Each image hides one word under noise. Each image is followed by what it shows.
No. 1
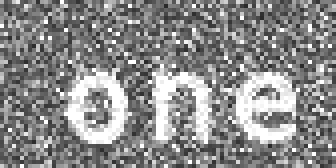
one
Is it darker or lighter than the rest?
lighter
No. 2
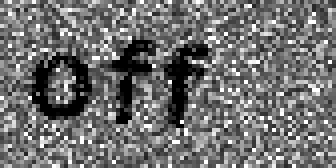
off
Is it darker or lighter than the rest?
darker
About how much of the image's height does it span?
half
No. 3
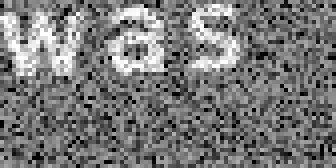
was
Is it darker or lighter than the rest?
lighter
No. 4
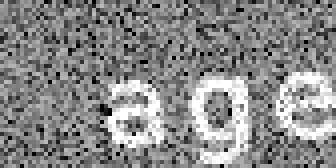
age
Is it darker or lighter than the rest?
lighter
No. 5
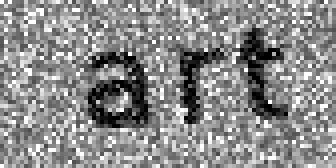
art
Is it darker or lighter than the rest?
darker
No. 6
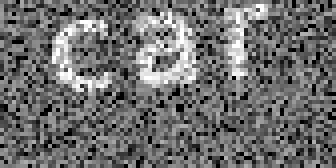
car
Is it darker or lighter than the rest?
lighter
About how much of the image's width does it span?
two thirds
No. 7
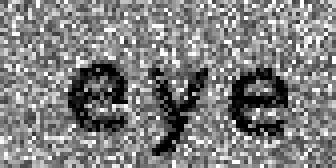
eye
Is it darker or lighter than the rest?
darker
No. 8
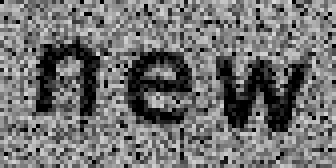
new
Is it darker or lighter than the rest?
darker
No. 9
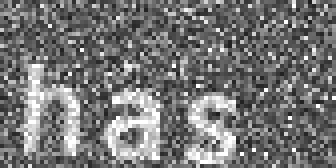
has
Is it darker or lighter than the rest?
lighter
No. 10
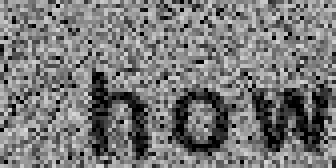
how
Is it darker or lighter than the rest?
darker
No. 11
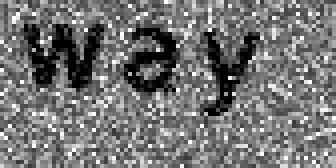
way
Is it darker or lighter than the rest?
darker
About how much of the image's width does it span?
two thirds
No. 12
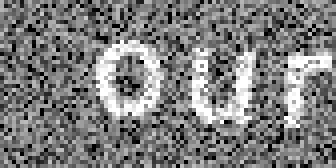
our
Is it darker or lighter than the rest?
lighter
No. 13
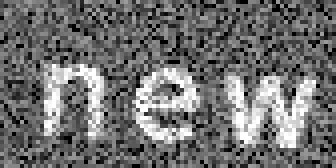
new
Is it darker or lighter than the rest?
lighter
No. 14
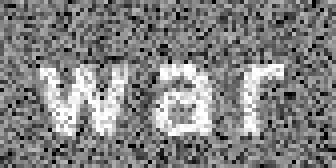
war
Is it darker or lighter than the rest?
lighter
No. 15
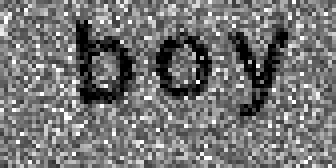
boy
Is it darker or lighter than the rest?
darker
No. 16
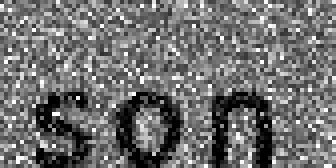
son
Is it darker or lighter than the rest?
darker
